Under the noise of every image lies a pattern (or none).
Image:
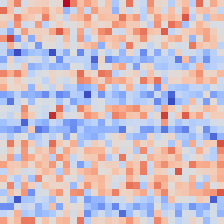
bands of rows
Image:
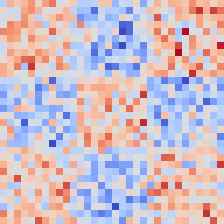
a checkerboard
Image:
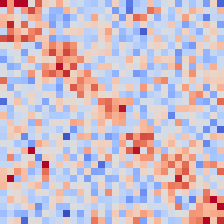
blocks along the diagonal
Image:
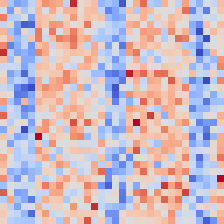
bands of columns
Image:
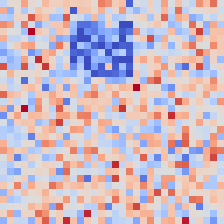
one block
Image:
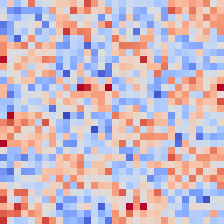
a checkerboard
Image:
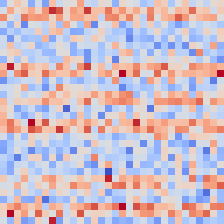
bands of rows
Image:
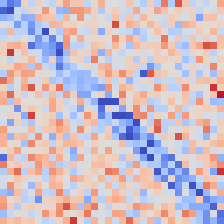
a diagonal band
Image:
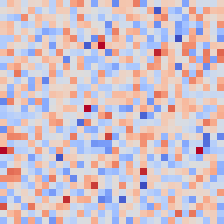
only noise
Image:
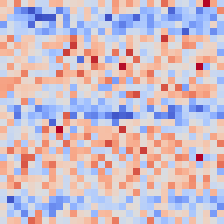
bands of rows
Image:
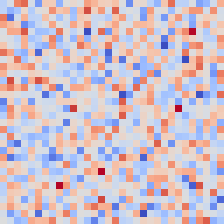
only noise
